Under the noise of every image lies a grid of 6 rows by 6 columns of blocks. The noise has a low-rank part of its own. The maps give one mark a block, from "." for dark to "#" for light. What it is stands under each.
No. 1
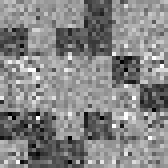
# # # . # #
. # . . # #
# # # # . #
# # # # # .
. . # . # #
# . . # # #
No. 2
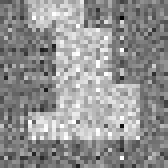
. # # . . .
. . # # . .
. . # # . .
. . # # # .
. # # # # .
. . . . . .
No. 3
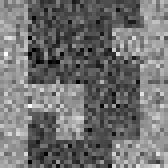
# . . . . #
# . . . # #
# . . . . #
# # # . . #
# . # . . #
# . . . # #
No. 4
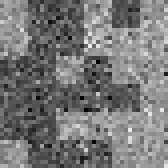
# . . # . #
# . . # # #
. . # . # #
. . . . . #
. . # # # #
# . . . # #
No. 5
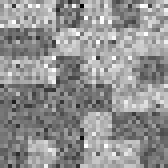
# # . # . #
. . # # # #
# # . # # .
. . . . # #
. . . # . .
. # . # # .
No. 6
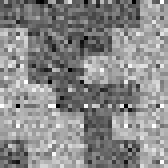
. . . . . #
# . . . # #
# . . # # #
# # . . . #
# # # . # #
. # # . . #
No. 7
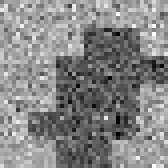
# # # # # #
# # # . . #
# # . . . .
# # . . . #
# . . . . #
# # . . # #
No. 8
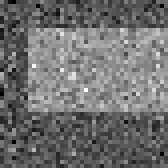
. . . . . .
. # # # # #
. # # # # #
. # # # # #
. . . . . .
. . . . . .
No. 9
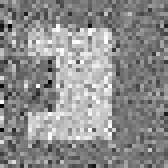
. . . . . .
. # # # . .
. . # # . .
. . # # . .
. # # # . .
. . . . . .
